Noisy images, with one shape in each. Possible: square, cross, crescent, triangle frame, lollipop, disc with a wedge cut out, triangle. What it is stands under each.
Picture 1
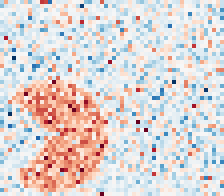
disc with a wedge cut out
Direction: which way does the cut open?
left
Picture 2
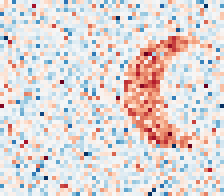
crescent
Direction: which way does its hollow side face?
right
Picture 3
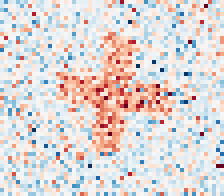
cross
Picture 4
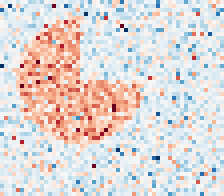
disc with a wedge cut out
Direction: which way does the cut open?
up and right
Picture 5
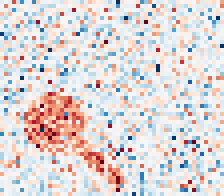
lollipop
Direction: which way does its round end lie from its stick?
up and left
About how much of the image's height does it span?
half
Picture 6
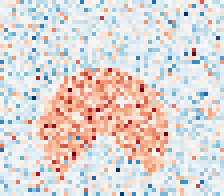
disc with a wedge cut out
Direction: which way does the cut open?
down
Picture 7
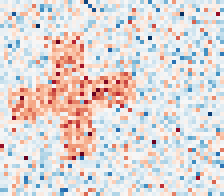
cross
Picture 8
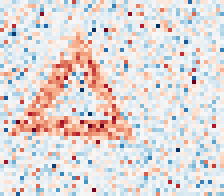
triangle frame
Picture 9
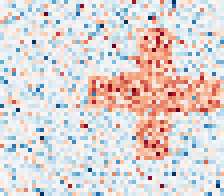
cross
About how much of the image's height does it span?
two thirds
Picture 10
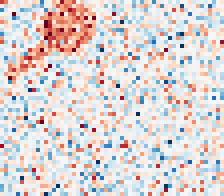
lollipop
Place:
top left
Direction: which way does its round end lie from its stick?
up and right
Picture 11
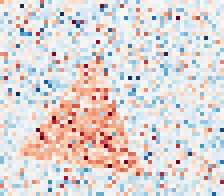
triangle
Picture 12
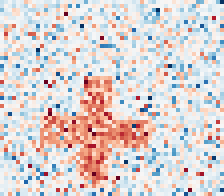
cross
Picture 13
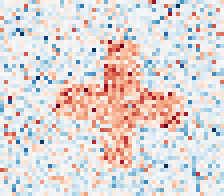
cross
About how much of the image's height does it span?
two thirds
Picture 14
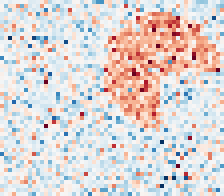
disc with a wedge cut out
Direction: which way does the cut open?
down and right
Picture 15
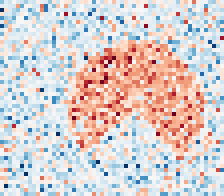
disc with a wedge cut out
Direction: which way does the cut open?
down
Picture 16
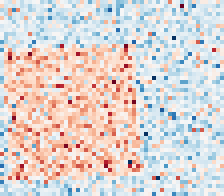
square
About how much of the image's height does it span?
two thirds
